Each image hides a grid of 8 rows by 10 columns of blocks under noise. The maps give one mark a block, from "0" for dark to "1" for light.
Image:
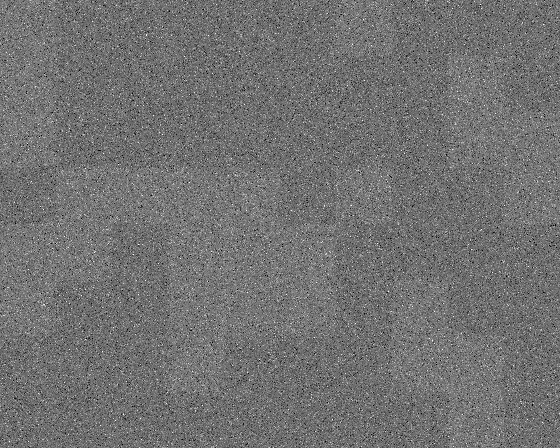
1 0 0 0 0 0 1 0 0 0
1 0 0 0 0 0 0 0 1 0
1 0 0 0 0 0 0 0 1 1
0 1 1 1 1 0 1 0 0 1
1 1 0 1 1 1 0 0 0 0
1 0 0 1 1 1 0 1 0 0
0 0 0 1 0 0 0 1 1 0
0 0 0 0 0 0 0 0 1 0
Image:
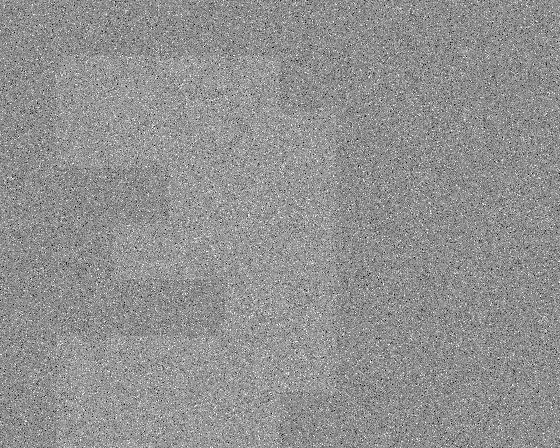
0 0 0 0 0 0 0 0 0 0
0 1 1 1 1 0 0 0 0 0
0 1 1 1 1 1 0 0 0 0
0 0 0 1 1 1 0 0 0 0
0 0 1 1 1 1 0 0 0 0
0 0 0 0 1 1 0 0 0 0
0 1 1 1 1 1 0 0 0 0
0 1 1 1 1 0 0 0 0 0
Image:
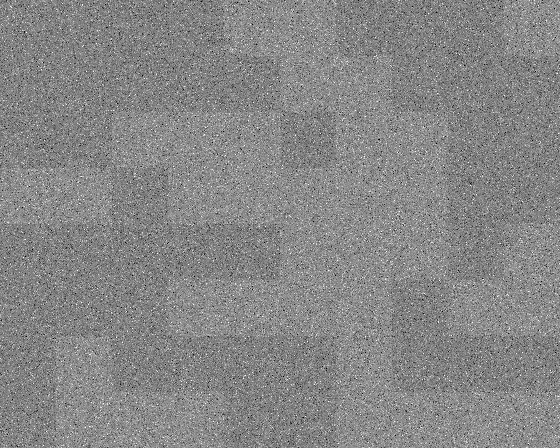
0 0 0 0 1 1 0 0 0 1
0 0 0 0 0 1 1 0 0 0
0 0 1 1 1 0 1 1 0 0
1 1 0 1 1 1 1 1 0 0
0 0 0 0 0 1 1 1 0 1
0 0 0 1 1 1 1 0 1 1
0 1 0 0 0 0 1 0 0 0
0 1 1 1 0 0 1 1 1 1
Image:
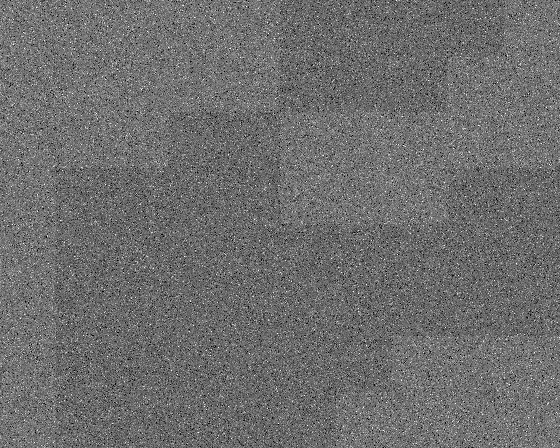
1 1 1 1 1 0 0 0 0 1
1 1 1 1 1 0 0 0 1 1
1 1 1 0 0 1 1 1 1 1
1 0 0 0 0 1 1 1 0 0
1 0 0 0 0 0 0 0 0 0
1 0 0 0 0 0 0 0 0 0
1 0 0 0 0 0 0 1 1 1
1 0 0 0 0 0 1 1 1 1
